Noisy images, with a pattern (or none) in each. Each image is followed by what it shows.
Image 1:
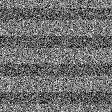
horizontal stripes
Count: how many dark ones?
4
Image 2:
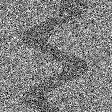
a wavy band
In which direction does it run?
top to bottom
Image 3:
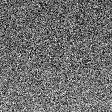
a smooth slope
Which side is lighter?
bottom
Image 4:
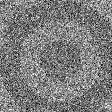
rings round one point
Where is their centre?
centre
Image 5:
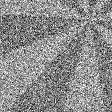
spokes from one point
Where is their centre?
top right
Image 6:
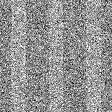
vertical stripes
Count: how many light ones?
3
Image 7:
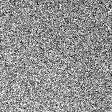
a smooth slope
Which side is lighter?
bottom left
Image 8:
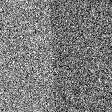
a sharp edge
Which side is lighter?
left
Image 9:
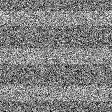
horizontal stripes
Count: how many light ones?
3
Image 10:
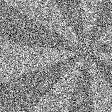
spokes from one point
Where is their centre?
middle right
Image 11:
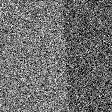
a sharp edge
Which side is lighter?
left
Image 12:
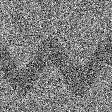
a wavy band
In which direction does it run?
left to right
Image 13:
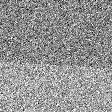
a sharp edge
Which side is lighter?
bottom
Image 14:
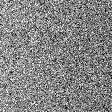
a smooth slope
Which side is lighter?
left
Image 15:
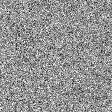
only noise
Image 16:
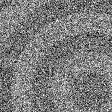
rings round one point
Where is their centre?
bottom right
